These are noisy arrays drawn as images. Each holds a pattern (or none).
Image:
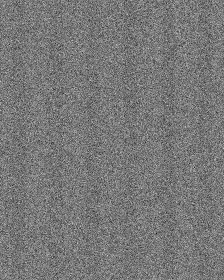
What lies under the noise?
vertical stripes
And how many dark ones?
6
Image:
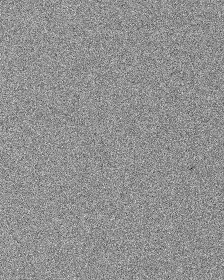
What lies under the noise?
a smooth slope
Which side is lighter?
left
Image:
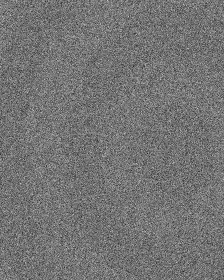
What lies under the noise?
rings round one point
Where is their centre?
middle right
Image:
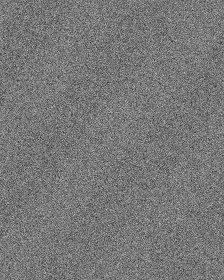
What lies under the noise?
diagonal stripes
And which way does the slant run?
bottom left to top right
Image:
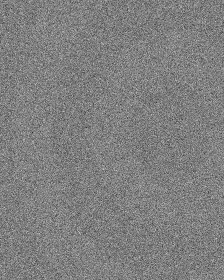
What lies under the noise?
rings round one point
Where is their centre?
middle right
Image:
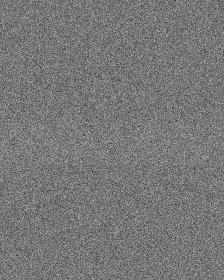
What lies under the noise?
one horizontal stripe
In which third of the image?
middle
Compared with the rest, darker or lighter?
lighter
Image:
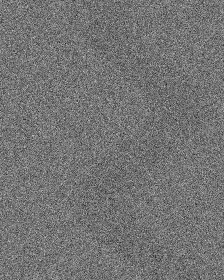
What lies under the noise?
a wavy band
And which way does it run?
top to bottom
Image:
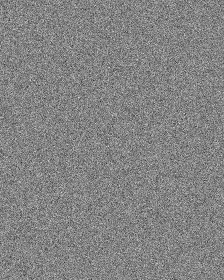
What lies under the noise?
only noise
